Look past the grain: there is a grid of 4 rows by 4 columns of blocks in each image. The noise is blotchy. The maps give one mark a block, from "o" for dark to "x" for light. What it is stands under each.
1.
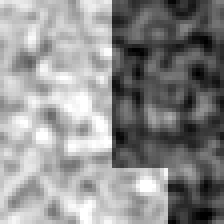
x x o o
x x o o
x x o o
x x x o
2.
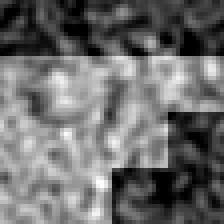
o o o o
x x x x
x x x o
x x o o
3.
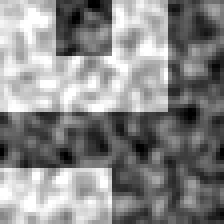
x o x o
x x x o
o o o o
x x o o
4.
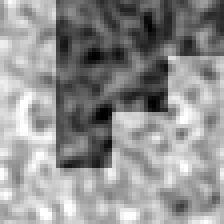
x o o o
x o o x
x o x x
x x x x
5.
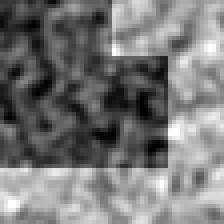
o o x x
o o o x
o o o x
x x x x
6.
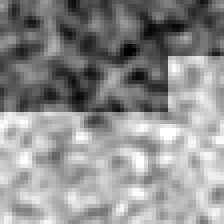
o o o o
o o o x
x x x x
x x x x
